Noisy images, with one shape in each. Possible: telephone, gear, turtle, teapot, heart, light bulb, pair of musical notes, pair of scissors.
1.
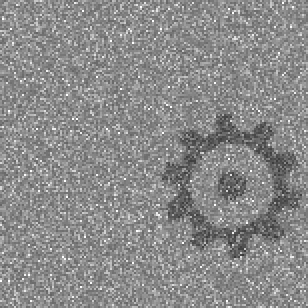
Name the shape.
gear
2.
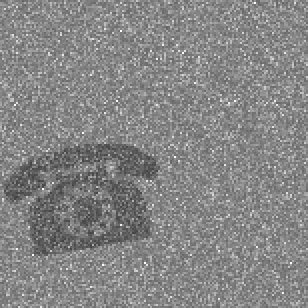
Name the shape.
telephone
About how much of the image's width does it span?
half
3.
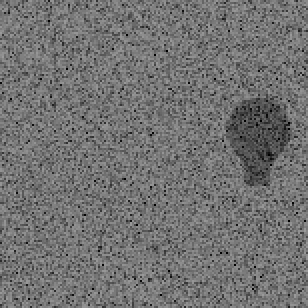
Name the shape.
light bulb
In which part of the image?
middle right
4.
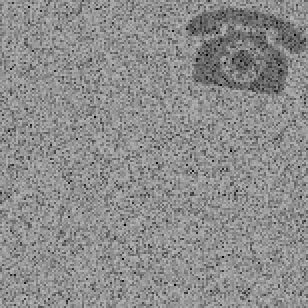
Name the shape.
telephone
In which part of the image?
top right
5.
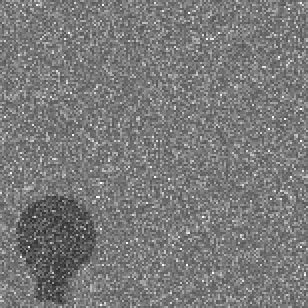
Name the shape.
light bulb
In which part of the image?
bottom left
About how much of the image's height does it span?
a third
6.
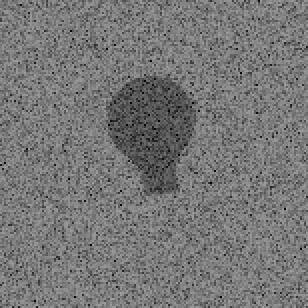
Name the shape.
light bulb
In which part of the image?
centre
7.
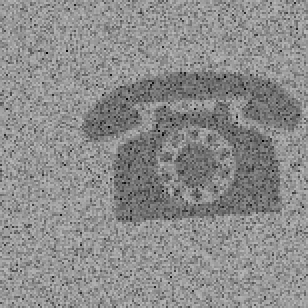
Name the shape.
telephone
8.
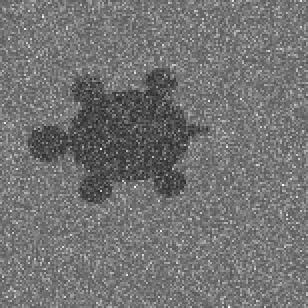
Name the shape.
turtle
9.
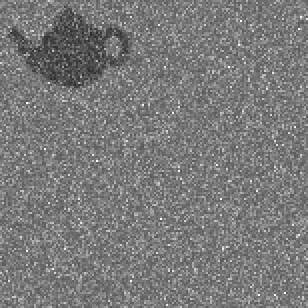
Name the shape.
teapot
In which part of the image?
top left
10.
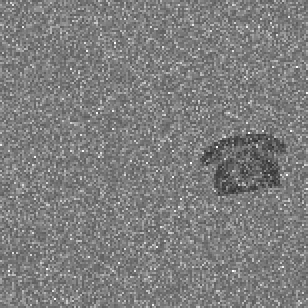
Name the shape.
telephone
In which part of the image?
middle right
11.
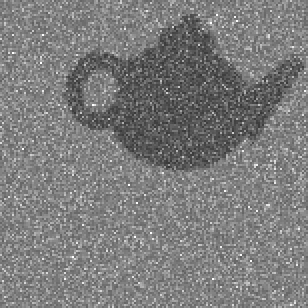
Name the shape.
teapot
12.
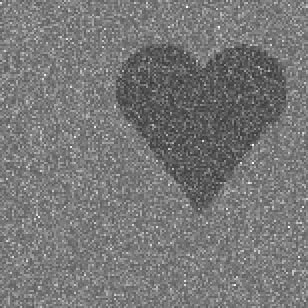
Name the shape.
heart
